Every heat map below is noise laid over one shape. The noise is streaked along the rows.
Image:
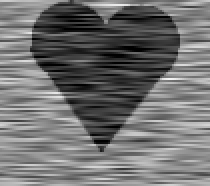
heart
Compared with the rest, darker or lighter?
darker
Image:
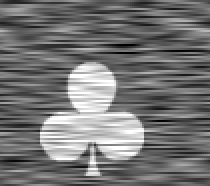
club
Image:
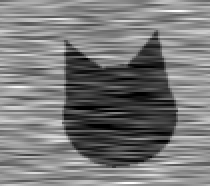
cat's head
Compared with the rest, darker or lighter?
darker
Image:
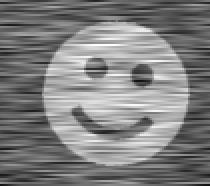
smiling face
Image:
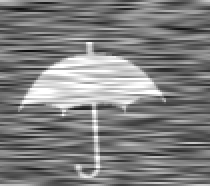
umbrella
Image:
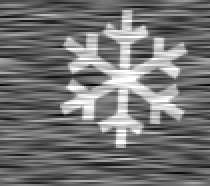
snowflake
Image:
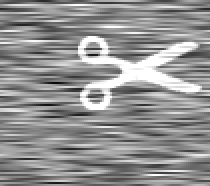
pair of scissors
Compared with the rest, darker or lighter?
lighter
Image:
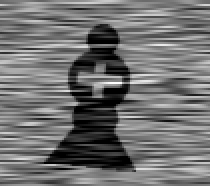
chess bishop
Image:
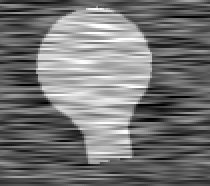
light bulb
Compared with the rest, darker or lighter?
lighter
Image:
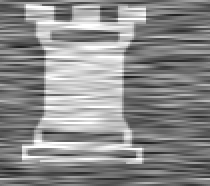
chess rook
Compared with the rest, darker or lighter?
lighter
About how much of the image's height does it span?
nearly all
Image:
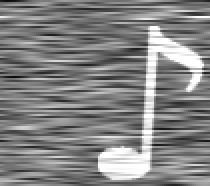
musical note
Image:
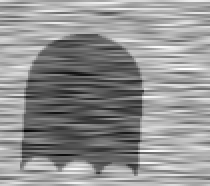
ghost
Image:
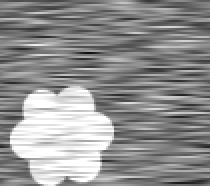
flower
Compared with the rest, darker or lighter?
lighter
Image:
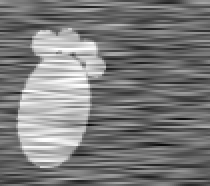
footprint
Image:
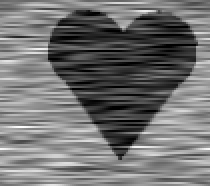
heart
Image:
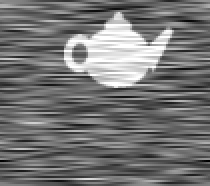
teapot
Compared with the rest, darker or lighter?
lighter
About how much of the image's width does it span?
half
